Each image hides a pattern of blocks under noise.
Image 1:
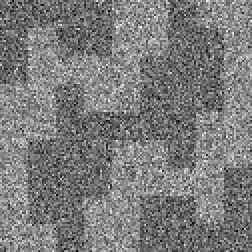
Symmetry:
the same after a half turn
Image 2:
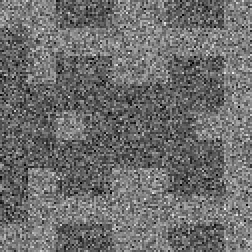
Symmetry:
top and bottom mirror each other
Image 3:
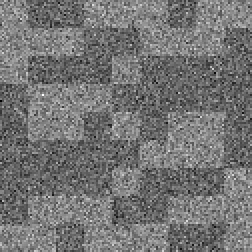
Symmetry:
the same after a half turn
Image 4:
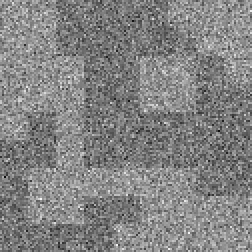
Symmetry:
mirrored about the diagonal from the bottom left
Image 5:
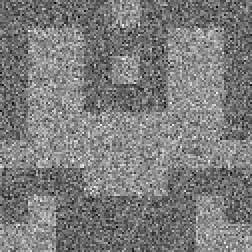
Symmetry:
left and right mirror each other
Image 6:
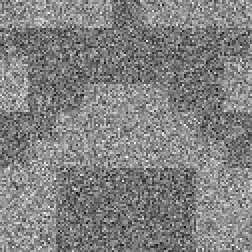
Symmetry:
left and right mirror each other
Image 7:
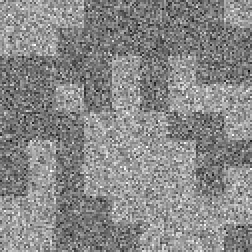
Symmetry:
no symmetry
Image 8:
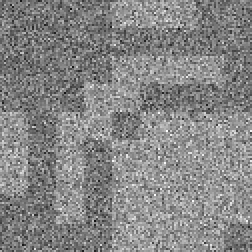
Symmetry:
mirrored about the diagonal from the top left
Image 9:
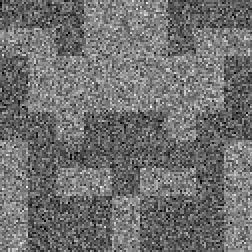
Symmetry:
left and right mirror each other
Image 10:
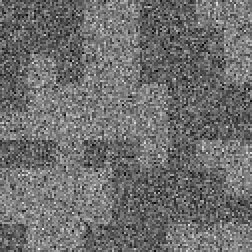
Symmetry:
no symmetry
